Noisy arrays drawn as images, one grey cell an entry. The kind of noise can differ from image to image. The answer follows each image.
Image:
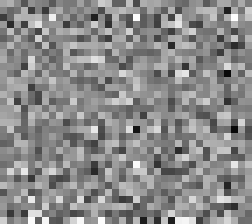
low rank plus noise
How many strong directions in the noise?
three or four
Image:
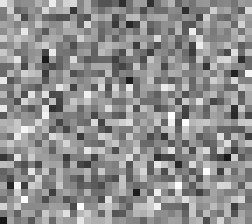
independent entries
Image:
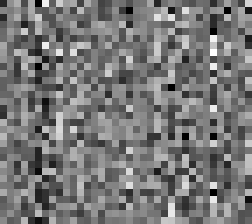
columns of uneven size
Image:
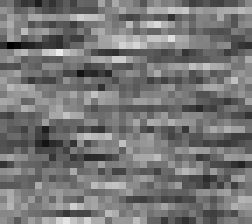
streaked along the rows
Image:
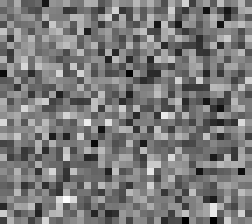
independent entries
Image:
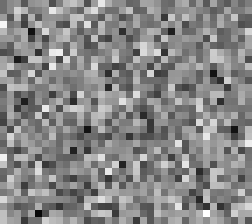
independent entries
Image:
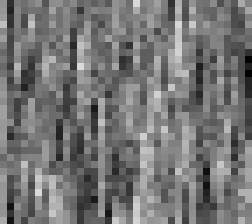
streaked along the columns
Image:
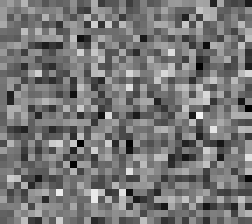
low rank plus noise
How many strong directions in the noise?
five to eight
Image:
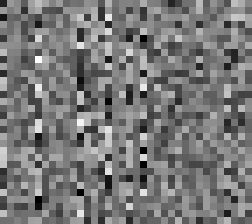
columns of uneven size
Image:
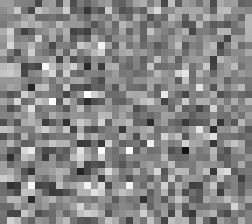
low rank plus noise
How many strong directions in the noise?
one
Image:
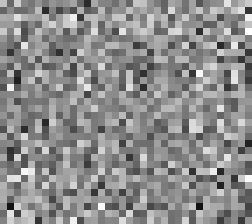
low rank plus noise
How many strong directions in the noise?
three or four
